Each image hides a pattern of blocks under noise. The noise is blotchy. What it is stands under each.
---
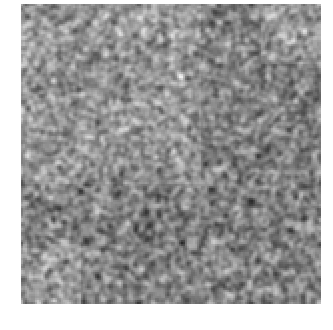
mirrored about the diagonal from the top left
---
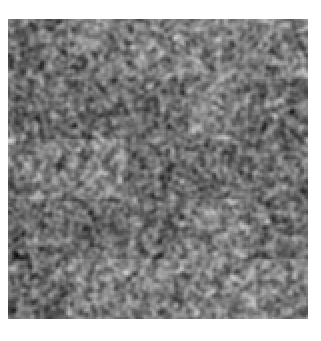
top and bottom mirror each other
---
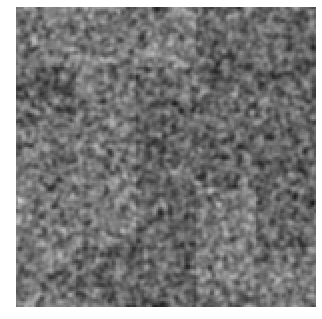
no symmetry
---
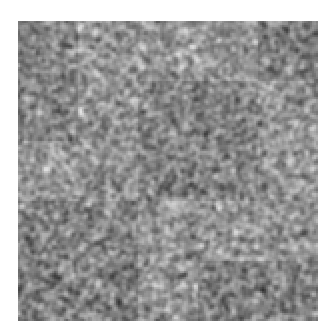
mirrored about the diagonal from the bottom left
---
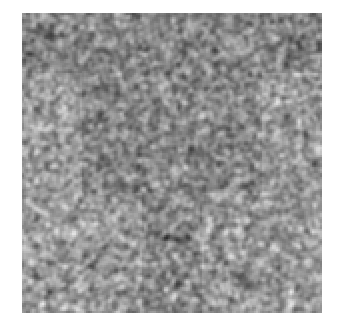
left and right mirror each other
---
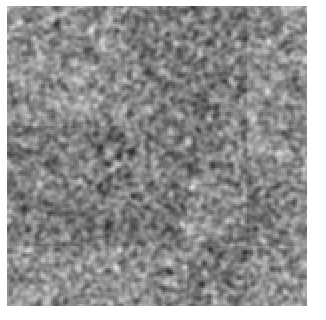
mirrored about the diagonal from the top left
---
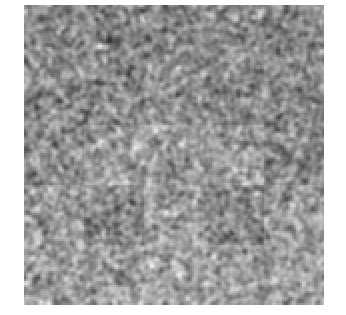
left and right mirror each other
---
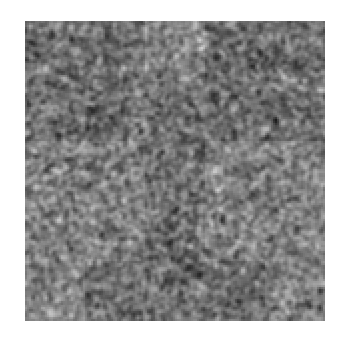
left and right mirror each other
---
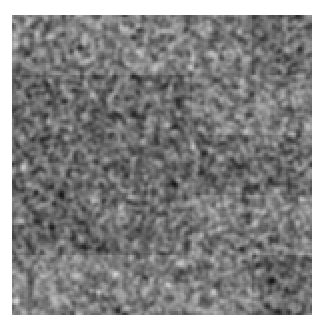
top and bottom mirror each other
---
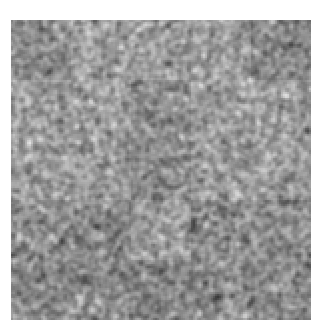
left and right mirror each other
